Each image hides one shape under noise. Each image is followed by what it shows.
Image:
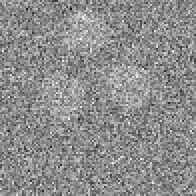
three dots
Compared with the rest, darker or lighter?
lighter
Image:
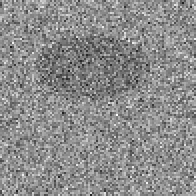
ellipse
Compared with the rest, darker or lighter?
darker
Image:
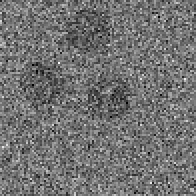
three dots
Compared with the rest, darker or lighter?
darker
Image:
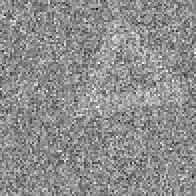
triangle frame
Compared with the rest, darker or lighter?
lighter
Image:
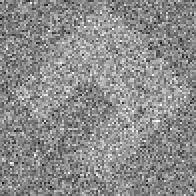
square with a notch
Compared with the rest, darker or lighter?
lighter
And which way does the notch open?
down and left
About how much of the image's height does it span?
nearly all
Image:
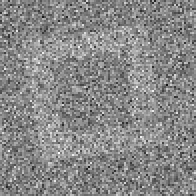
square frame
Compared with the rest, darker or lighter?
lighter
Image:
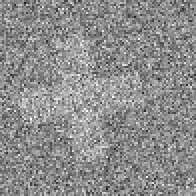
cross
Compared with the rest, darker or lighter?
lighter
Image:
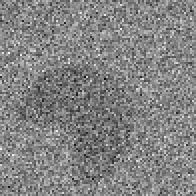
disc with a wedge cut out
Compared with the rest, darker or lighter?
darker
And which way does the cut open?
down and left
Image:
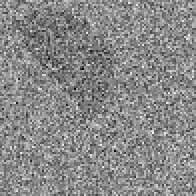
half disc
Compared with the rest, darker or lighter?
darker
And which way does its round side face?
up and right
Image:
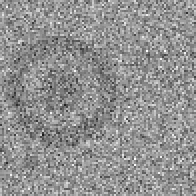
bullseye
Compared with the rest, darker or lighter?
darker
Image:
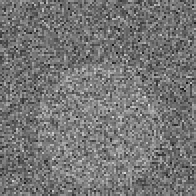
disc
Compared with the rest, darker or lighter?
lighter
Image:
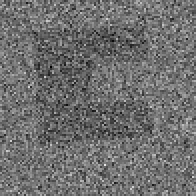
square with a notch
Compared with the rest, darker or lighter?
darker
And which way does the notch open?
right
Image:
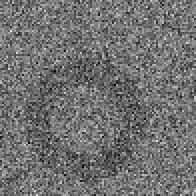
ring
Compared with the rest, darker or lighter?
darker
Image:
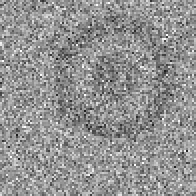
bullseye
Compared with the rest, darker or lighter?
darker
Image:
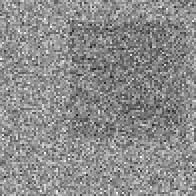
square
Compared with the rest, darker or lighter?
darker
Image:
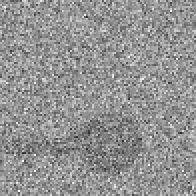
lollipop
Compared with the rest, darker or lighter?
darker
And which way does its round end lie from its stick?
right
